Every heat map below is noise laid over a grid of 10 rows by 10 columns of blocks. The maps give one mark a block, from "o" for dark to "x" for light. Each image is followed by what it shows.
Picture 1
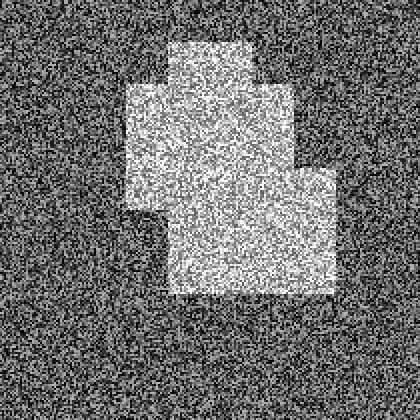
o o o o o o o o o o
o o o o x x o o o o
o o o x x x x o o o
o o o x x x x o o o
o o o x x x x x o o
o o o o x x x x o o
o o o o x x x x o o
o o o o o o o o o o
o o o o o o o o o o
o o o o o o o o o o
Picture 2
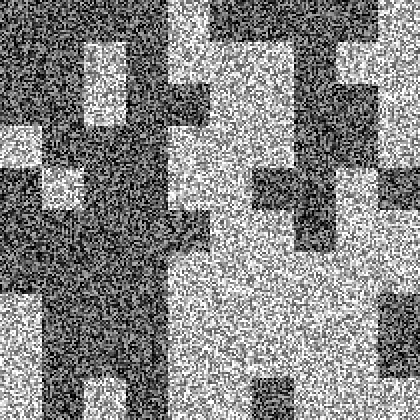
o o o o x o o o o x
o o x o x x x o x x
o o x o o x x o o x
x o o o x x x o o x
o x o o x x o o x o
o o o o o x x o x x
o o o o x x x x x x
x o o o x x x x x o
x o o o x x x x x o
x o x o x x o x x x
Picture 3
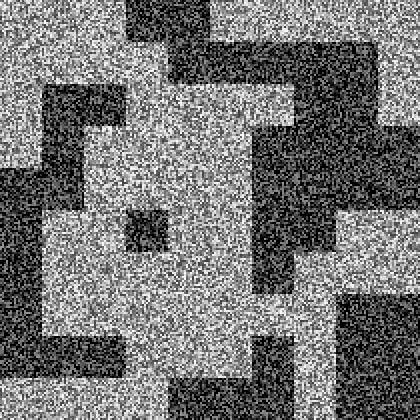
x x x o o x x x x x
x x x x o o o o o x
x o o x x x x o o x
x o x x x x o o o o
o o x x x x o o o o
o x x o x x o o x x
o x x x x x o x x x
o x x x x x x x o o
o o o x x x o x o o
x x x x o o o x o o
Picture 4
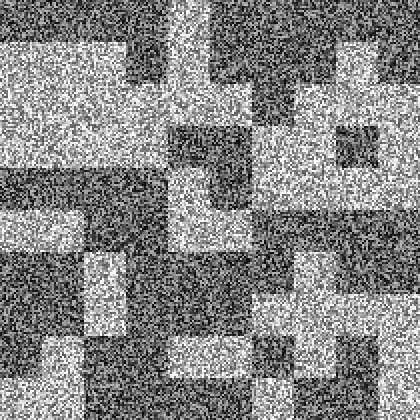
o o o o x o o o o o
x x x o x o o o x o
x x x x x x o x x x
x x x x o o x x o x
o o o o x o x x x x
x x o o x x o o o o
o o x o o o o x o o
o o x o o o x x x x
o x o o x x o x o x
x x o o o o x o o x
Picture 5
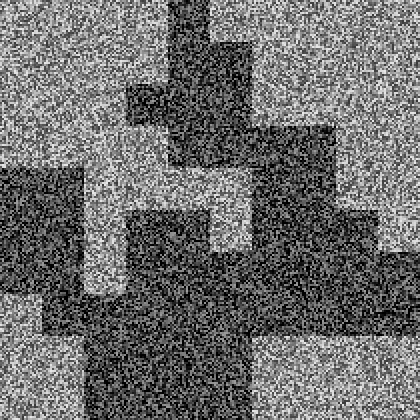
x x x x o x x x x x
x x x x o o x x x x
x x x o o o x x x x
x x x x o o o o x x
o o x x x x o o x x
o o x o o x o o o x
o o x o o o o o o o
x o o o o o o o o o
x x o o o o x x x x
x x o o o o x x x x
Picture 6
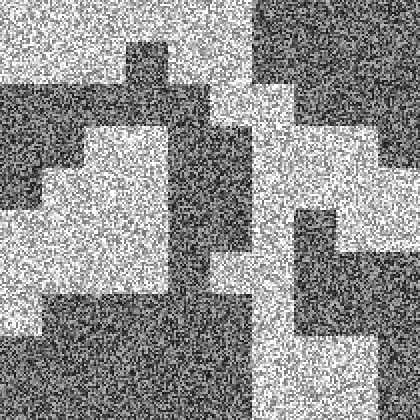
x x x x x x o o o o
x x x o x x o o o o
o o o o o x x o o o
o o x x o o x x x o
o x x x o o x x x x
x x x x o o x o x x
x x x x o x x o o o
x o o o o o x o o o
o o o o o o x x x o
o o o o o o x x x o
